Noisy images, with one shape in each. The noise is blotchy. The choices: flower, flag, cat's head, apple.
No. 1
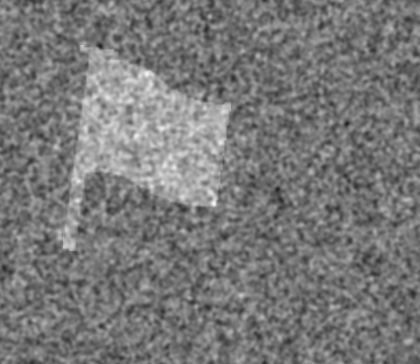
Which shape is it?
flag
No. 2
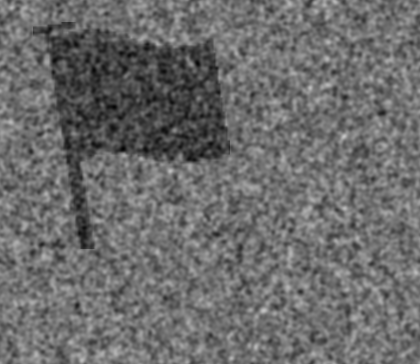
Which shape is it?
flag
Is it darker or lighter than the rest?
darker
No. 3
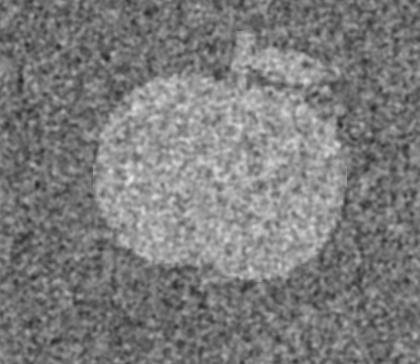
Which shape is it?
apple
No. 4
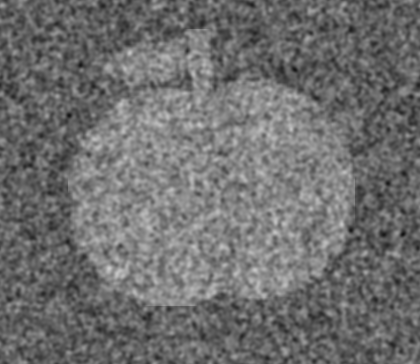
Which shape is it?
apple
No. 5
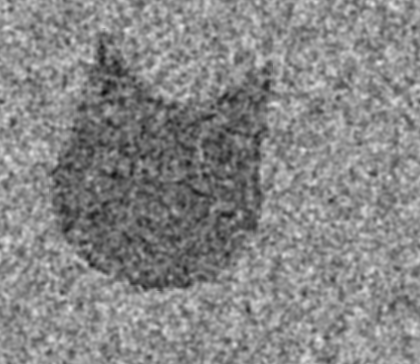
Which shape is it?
cat's head
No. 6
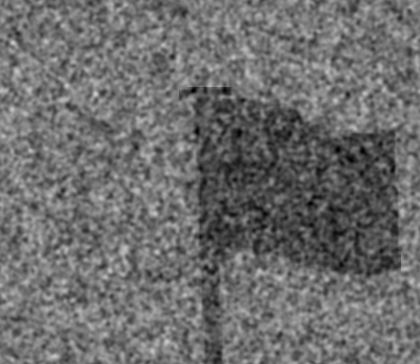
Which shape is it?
flag
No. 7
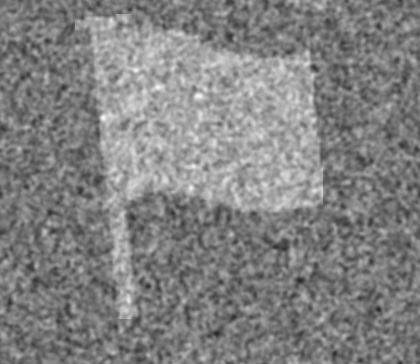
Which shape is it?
flag
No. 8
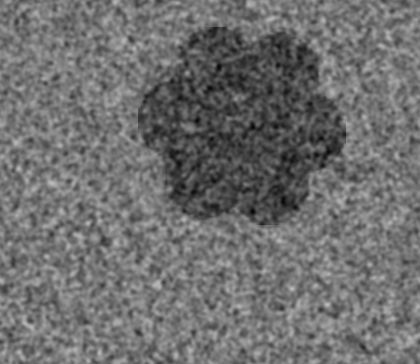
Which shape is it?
flower
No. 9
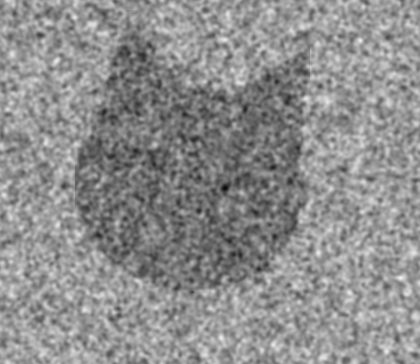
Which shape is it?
cat's head
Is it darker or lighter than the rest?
darker
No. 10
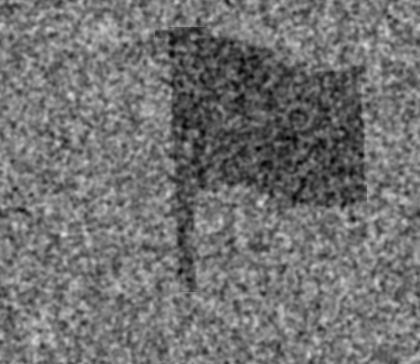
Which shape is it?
flag
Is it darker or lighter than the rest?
darker
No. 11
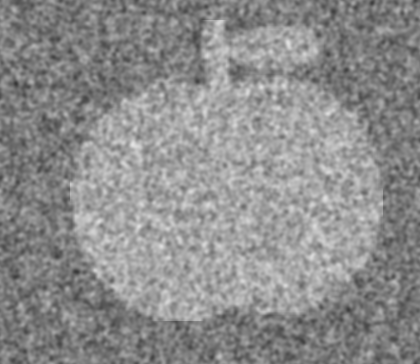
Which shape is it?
apple
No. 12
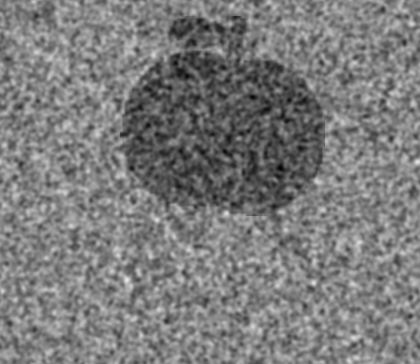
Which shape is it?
apple
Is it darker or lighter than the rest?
darker
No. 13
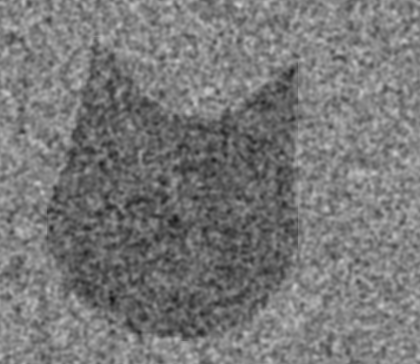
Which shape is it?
cat's head
